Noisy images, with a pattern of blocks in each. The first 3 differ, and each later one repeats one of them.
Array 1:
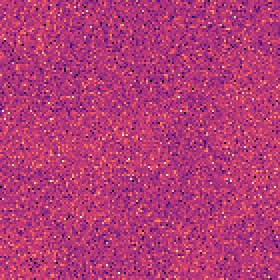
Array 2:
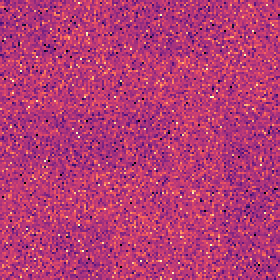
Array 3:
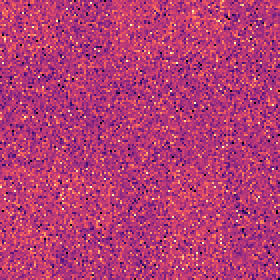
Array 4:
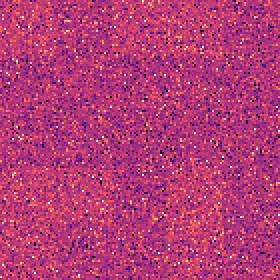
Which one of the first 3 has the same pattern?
3
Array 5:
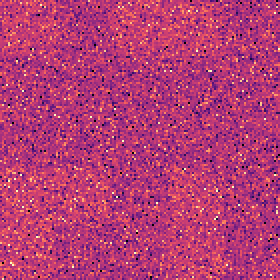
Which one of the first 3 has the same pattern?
3
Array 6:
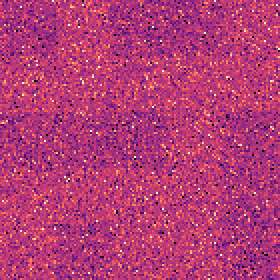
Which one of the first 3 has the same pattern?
2
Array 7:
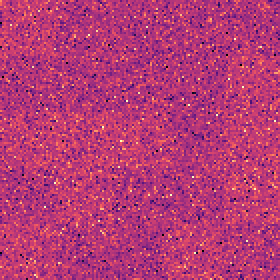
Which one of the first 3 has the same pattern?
1
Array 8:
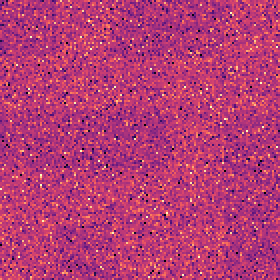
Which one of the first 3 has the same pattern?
2
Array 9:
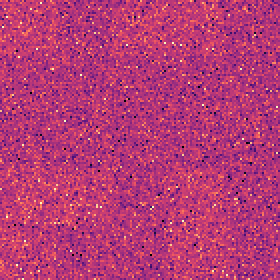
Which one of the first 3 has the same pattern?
3
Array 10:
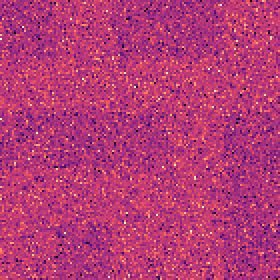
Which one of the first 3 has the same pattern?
2
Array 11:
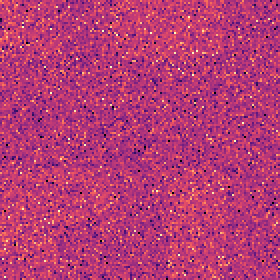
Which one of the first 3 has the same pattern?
3
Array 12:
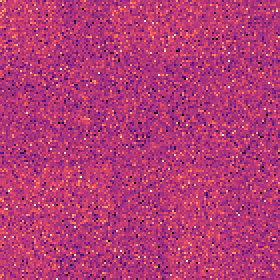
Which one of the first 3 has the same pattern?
3
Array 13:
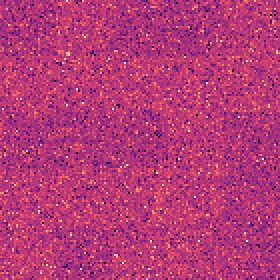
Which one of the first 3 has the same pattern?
2
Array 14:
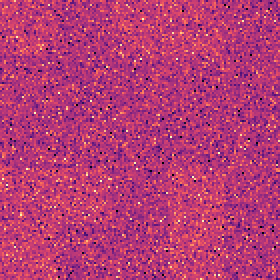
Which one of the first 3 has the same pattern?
3
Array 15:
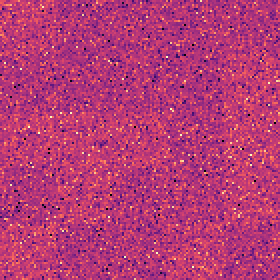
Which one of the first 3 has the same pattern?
1
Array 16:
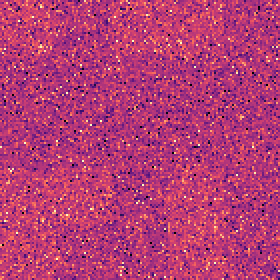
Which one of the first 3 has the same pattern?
3
